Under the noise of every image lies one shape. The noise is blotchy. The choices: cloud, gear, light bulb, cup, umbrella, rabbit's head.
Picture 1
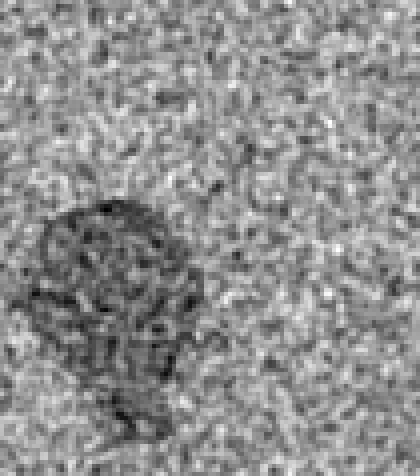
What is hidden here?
dark light bulb
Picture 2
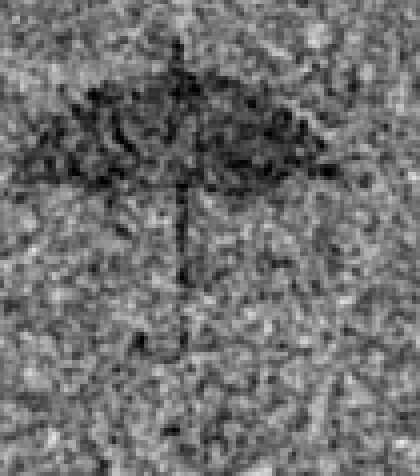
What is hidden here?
dark umbrella
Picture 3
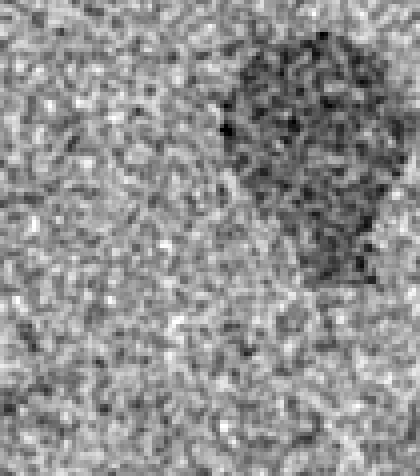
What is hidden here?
dark light bulb
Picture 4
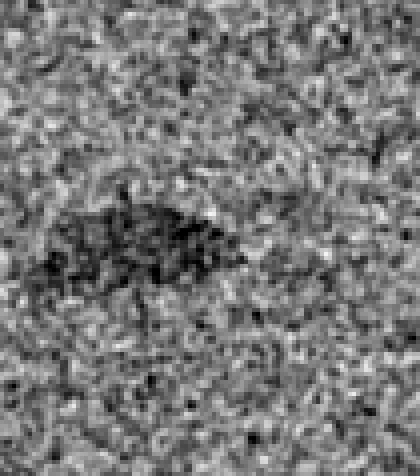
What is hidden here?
dark umbrella
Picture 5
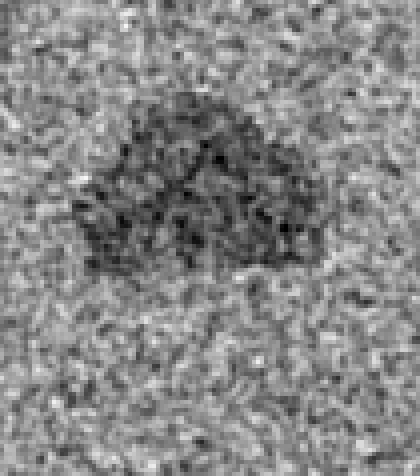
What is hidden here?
dark cloud
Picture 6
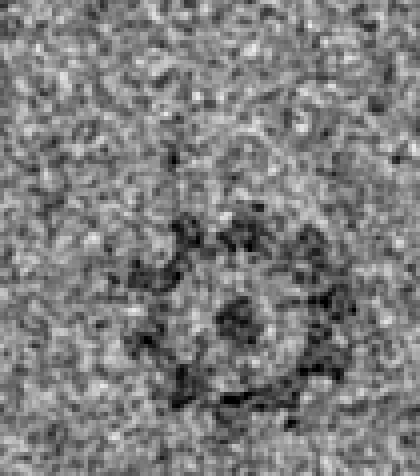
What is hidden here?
dark gear
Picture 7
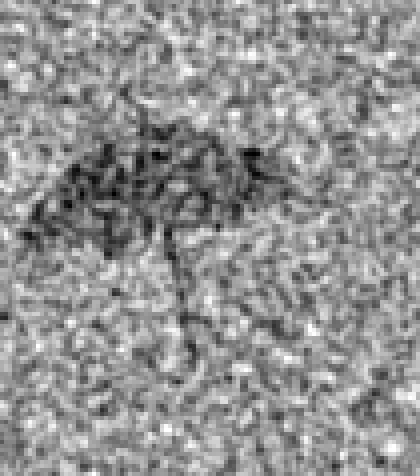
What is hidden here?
dark umbrella
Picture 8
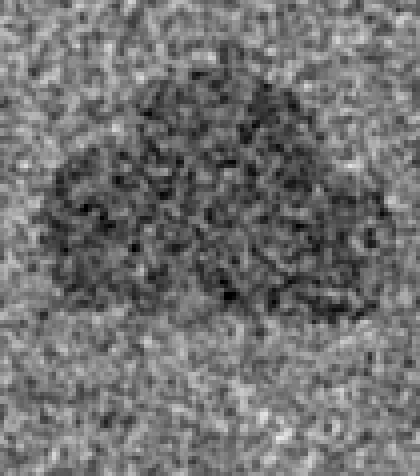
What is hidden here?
dark cloud
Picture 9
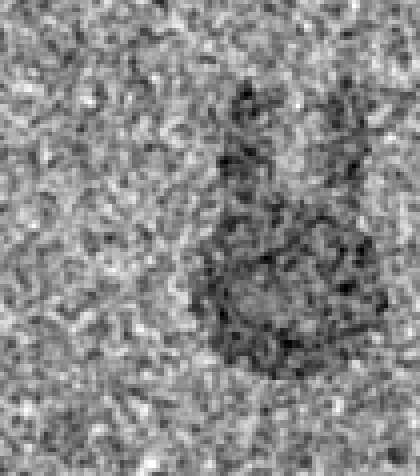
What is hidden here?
dark rabbit's head
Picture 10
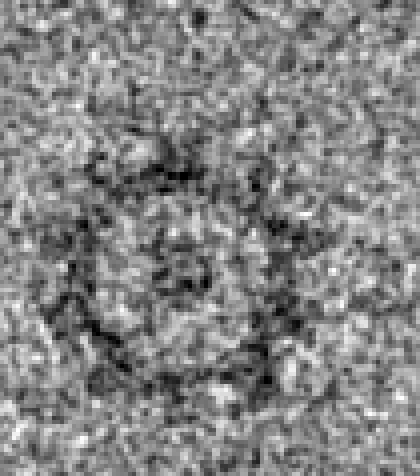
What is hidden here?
dark gear
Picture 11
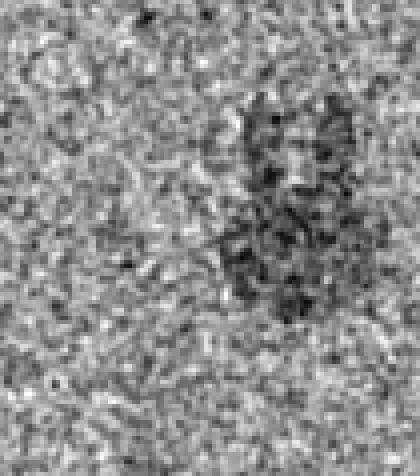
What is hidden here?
dark rabbit's head
